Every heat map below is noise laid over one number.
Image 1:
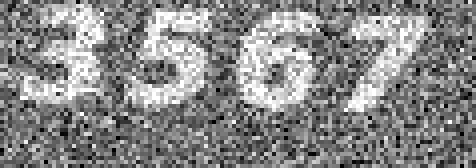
3567
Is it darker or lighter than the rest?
lighter
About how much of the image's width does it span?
nearly all
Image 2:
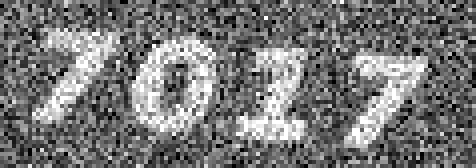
7017
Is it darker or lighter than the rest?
lighter
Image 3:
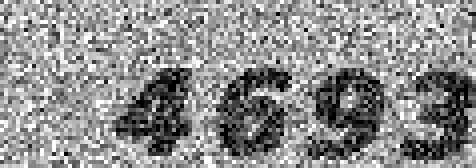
4693
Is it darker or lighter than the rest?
darker
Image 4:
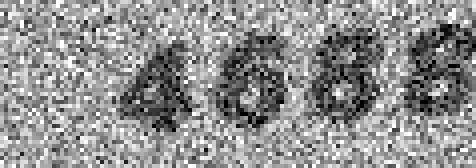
4688
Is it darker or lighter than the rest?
darker
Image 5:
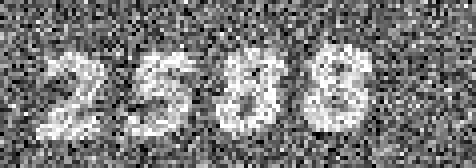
2588
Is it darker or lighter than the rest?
lighter
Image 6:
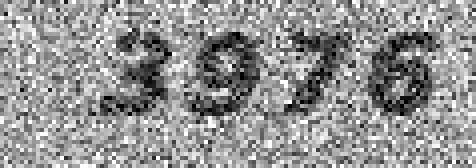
3976
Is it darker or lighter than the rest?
darker
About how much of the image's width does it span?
two thirds
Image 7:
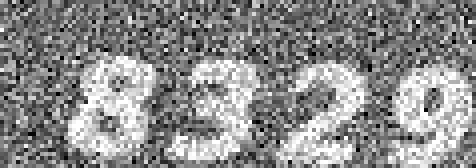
8329
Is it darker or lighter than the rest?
lighter
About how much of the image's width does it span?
nearly all
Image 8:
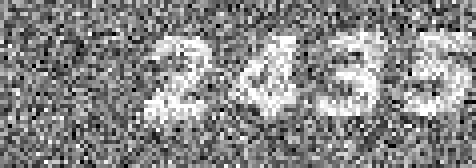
2435
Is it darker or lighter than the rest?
lighter
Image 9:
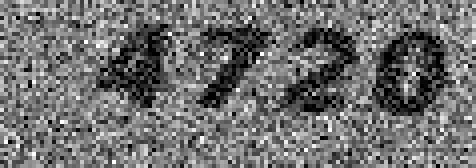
4720
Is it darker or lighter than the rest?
darker
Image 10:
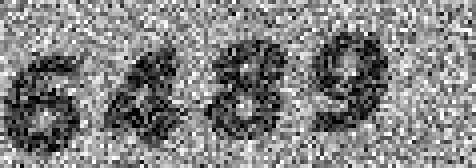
6489
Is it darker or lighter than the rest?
darker
